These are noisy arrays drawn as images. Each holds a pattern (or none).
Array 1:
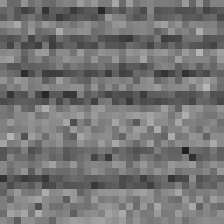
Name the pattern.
bands of rows
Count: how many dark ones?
6
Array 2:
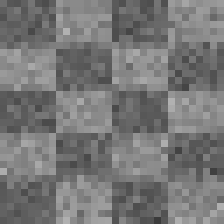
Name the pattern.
a checkerboard
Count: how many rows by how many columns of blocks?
5 by 4
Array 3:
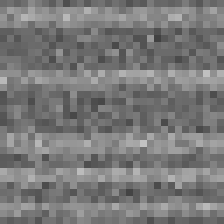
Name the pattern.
bands of rows
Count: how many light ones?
5
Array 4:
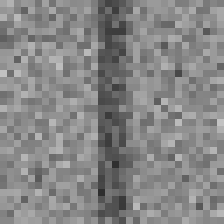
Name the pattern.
one band of columns
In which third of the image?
middle
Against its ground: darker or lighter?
darker
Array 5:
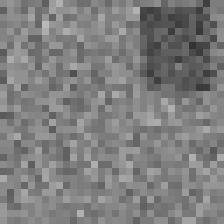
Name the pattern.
one block
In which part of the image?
top right
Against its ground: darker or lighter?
darker
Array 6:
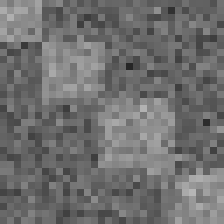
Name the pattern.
blocks along the diagonal
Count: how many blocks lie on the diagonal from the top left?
4
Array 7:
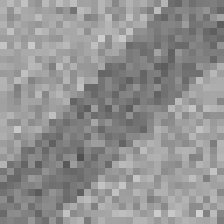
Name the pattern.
a diagonal band
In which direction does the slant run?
bottom left to top right
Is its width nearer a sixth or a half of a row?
a half
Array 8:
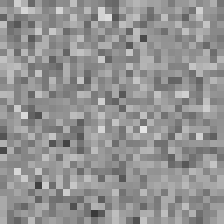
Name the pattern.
only noise
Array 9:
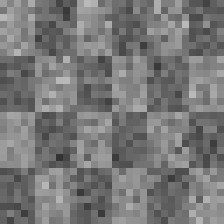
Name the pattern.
a checkerboard
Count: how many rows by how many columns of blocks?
4 by 6
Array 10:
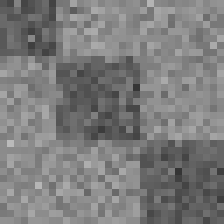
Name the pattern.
blocks along the diagonal
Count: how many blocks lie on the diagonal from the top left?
3
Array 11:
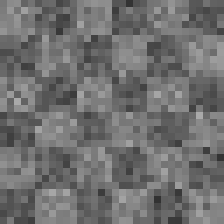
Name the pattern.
a checkerboard
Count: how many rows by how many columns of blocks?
6 by 6
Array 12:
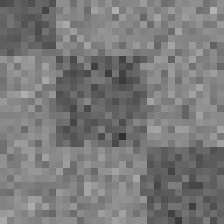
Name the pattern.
blocks along the diagonal
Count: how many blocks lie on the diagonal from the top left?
3
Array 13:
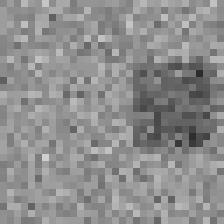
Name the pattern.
one block
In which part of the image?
middle right
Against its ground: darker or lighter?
darker
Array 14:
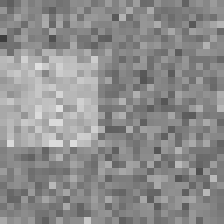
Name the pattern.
one block
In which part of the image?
middle left
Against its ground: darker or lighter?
lighter
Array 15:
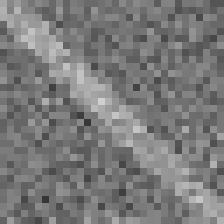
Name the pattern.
a diagonal band
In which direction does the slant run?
top left to bottom right
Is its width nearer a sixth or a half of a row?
a sixth
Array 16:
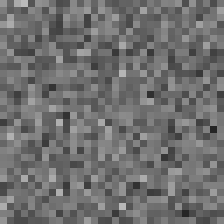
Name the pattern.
only noise
